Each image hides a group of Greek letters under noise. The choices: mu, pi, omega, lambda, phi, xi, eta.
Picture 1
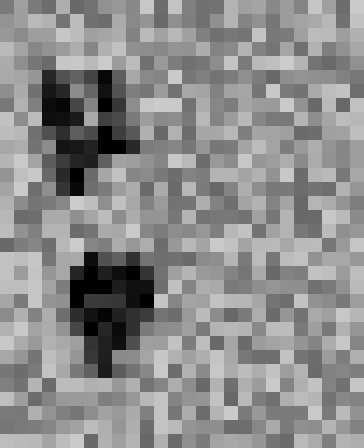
top left: dark mu; bottom left: dark phi
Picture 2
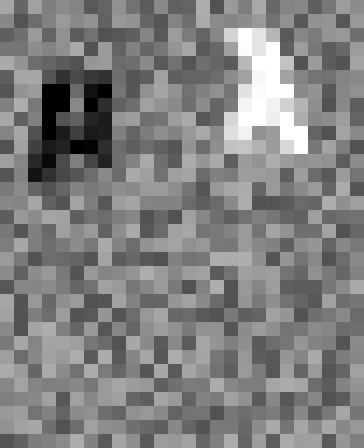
top left: dark mu; top right: light lambda
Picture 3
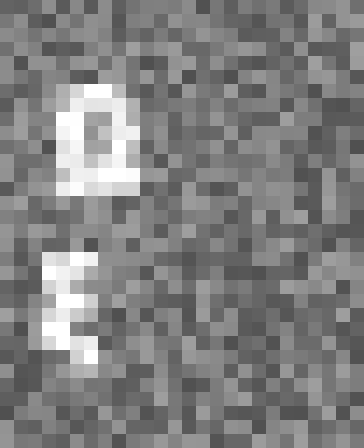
top left: light omega; bottom left: light xi
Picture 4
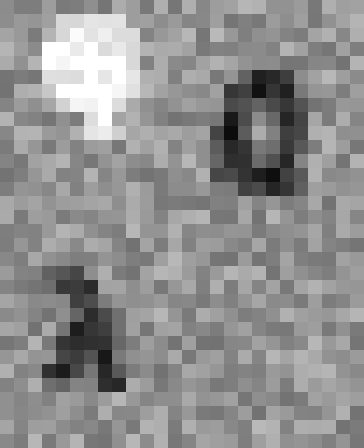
top left: light phi; top right: dark omega; bottom left: dark lambda
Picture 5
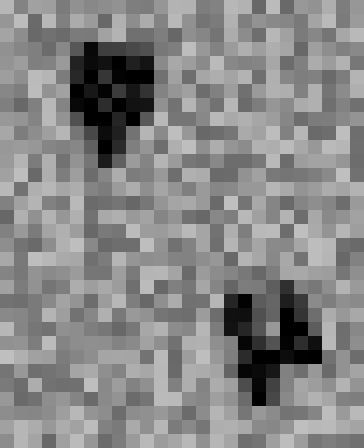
top left: dark phi; bottom right: dark mu
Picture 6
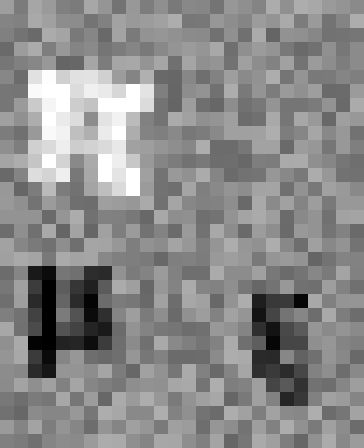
top left: light pi; bottom left: dark mu; bottom right: dark xi
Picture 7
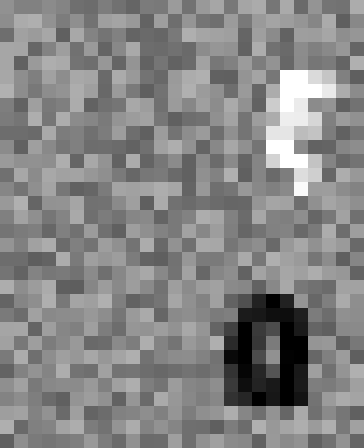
top right: light xi; bottom right: dark omega
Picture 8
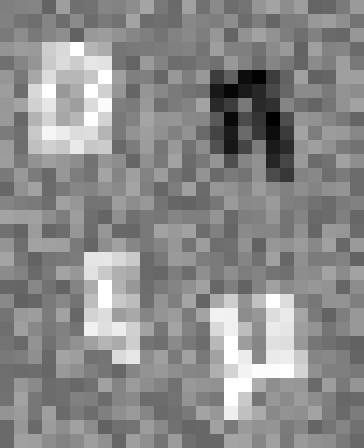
top left: light omega; top right: dark eta; bottom left: light xi; bottom right: light mu
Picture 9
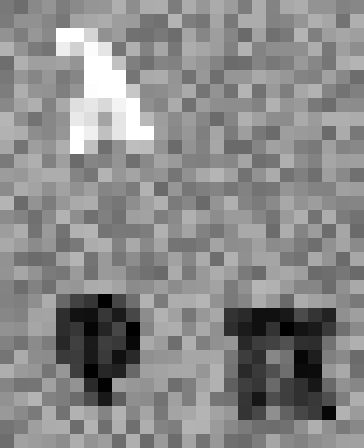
top left: light lambda; bottom left: dark phi; bottom right: dark pi
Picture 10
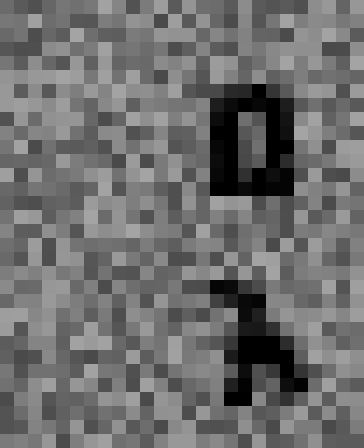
top right: dark omega; bottom right: dark lambda
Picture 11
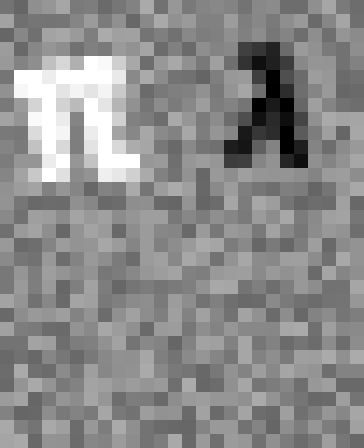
top left: light pi; top right: dark lambda
